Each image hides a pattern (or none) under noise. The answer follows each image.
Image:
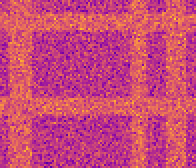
bands of rows crossing bands of columns
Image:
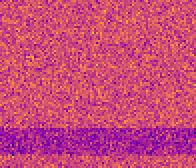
one band of rows
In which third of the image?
bottom
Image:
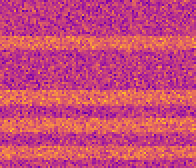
bands of rows
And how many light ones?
4
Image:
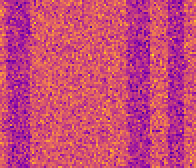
bands of columns
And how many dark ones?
3
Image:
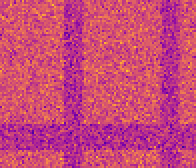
bands of rows crossing bands of columns
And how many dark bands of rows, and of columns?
1 and 2
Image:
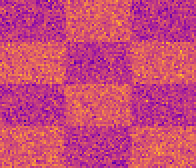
a checkerboard
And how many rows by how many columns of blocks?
4 by 3
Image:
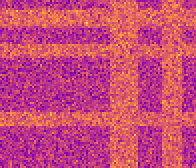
bands of rows crossing bands of columns
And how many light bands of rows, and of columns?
3 and 2
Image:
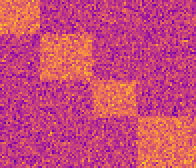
blocks along the diagonal
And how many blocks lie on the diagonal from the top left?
4
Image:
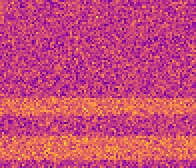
bands of rows
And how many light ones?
2
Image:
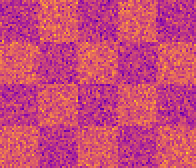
a checkerboard
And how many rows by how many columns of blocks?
4 by 5
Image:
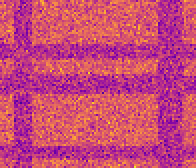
bands of rows crossing bands of columns
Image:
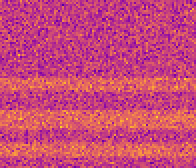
bands of rows
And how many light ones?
3
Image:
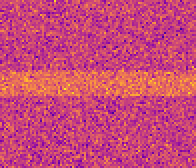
one band of rows
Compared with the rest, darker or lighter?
lighter
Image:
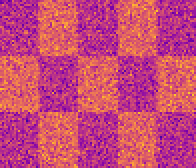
a checkerboard
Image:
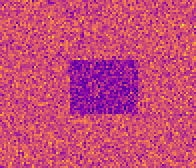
one block
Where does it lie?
centre
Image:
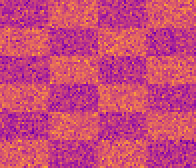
a checkerboard
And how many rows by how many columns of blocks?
6 by 4
